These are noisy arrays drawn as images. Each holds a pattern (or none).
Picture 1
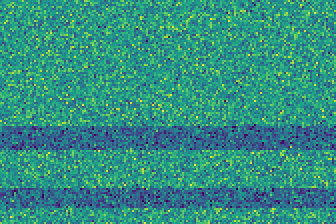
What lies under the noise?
bands of rows
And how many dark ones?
2
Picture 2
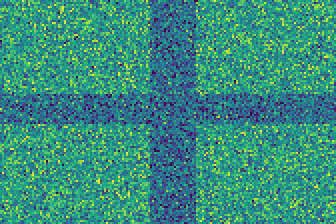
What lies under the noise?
bands of rows crossing bands of columns
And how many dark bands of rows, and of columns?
1 and 1
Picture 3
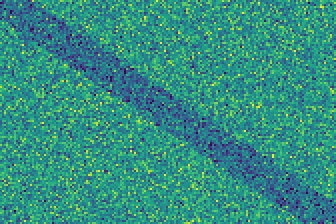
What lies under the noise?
a diagonal band
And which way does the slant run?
top left to bottom right
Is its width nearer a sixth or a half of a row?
a sixth
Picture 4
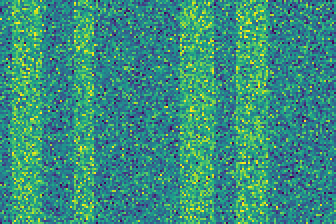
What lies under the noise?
bands of columns
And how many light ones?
4
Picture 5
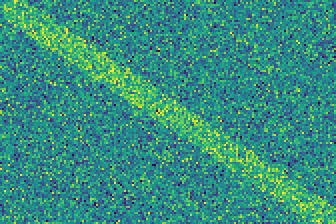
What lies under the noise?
a diagonal band
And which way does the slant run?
top left to bottom right
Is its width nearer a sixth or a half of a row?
a sixth
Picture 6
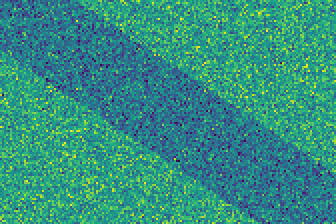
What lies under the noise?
a diagonal band
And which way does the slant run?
top left to bottom right
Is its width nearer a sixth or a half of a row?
a half
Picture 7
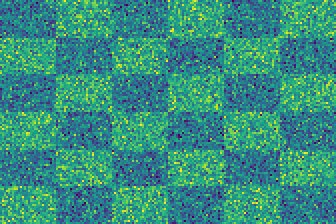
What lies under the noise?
a checkerboard
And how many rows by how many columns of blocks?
6 by 6
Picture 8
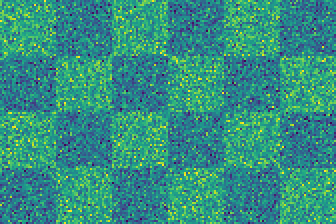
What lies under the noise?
a checkerboard
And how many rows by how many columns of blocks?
4 by 6
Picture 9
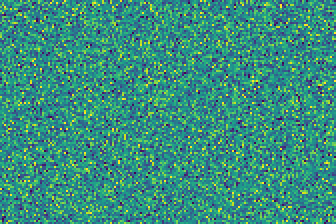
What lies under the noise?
only noise
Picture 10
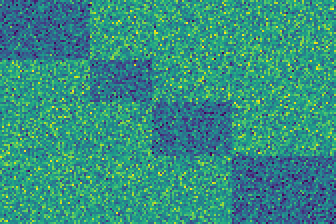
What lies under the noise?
blocks along the diagonal
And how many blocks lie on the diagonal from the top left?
4
